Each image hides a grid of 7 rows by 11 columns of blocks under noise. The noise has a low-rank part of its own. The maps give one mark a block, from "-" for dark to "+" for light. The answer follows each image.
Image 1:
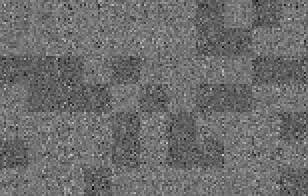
+++++++-+-+
+++++++--++
---+-++++--
+---+-+--++
++++-+-+++-
-+++-+--+++
+++-++++++-
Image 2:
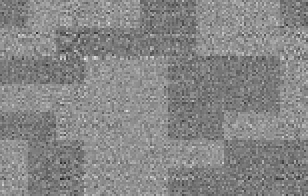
-++++--+++-
++-----++++
---+++----+
++++++----+
--++++--+++
+--+++++---
+--+++-----
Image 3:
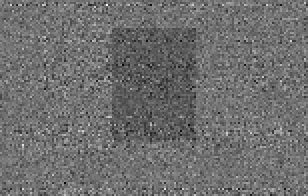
+++++++++++
++++---++++
++++---++++
++++---++++
++++---++++
+++++++++++
+++++++++++
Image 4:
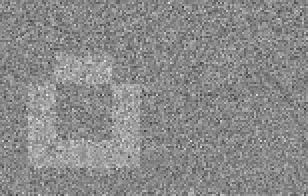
-----------
-----------
--++-------
-+--+------
-+--+------
-++++------
-----------
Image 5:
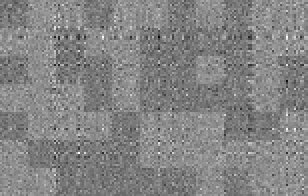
-++-++-+-++
++-++----++
-+--+--+-+-
+++-+----+-
-+++-+++--+
+----++++++
++-----+-++
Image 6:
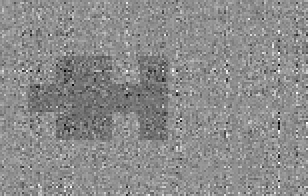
+++++++++++
+++++++++++
++--+-+++++
+-----+++++
++--+-+++++
+++++++++++
+++++++++++
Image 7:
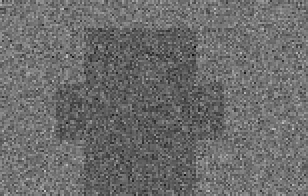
+++++++++++
+++----++++
+++----++++
++------+++
++------+++
+++----++++
+++----++++
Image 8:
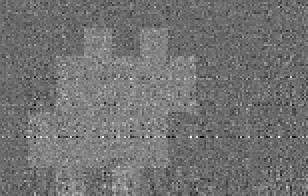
-----------
---+-+-----
--+++++----
--+++++----
-+++++-----
-+++++-----
--+-+------
